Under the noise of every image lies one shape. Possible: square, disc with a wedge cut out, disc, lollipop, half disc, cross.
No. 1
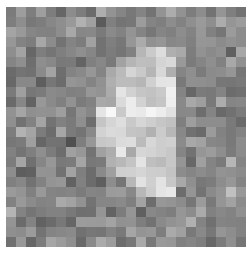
half disc
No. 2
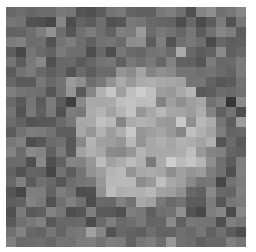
disc
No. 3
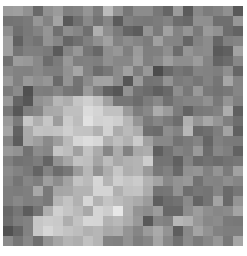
disc with a wedge cut out
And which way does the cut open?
left
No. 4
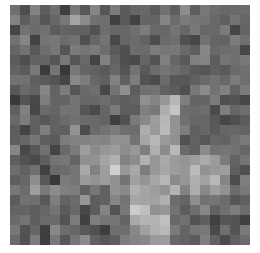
cross
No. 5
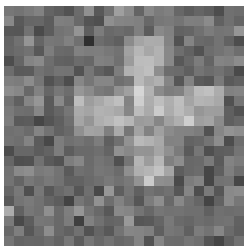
cross
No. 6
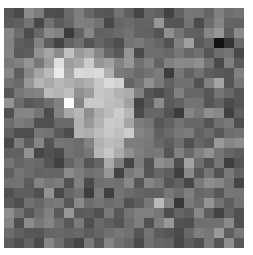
half disc
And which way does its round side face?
up and right
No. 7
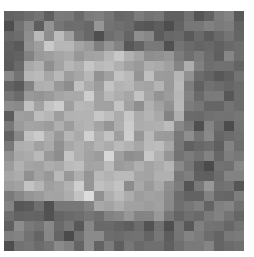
square
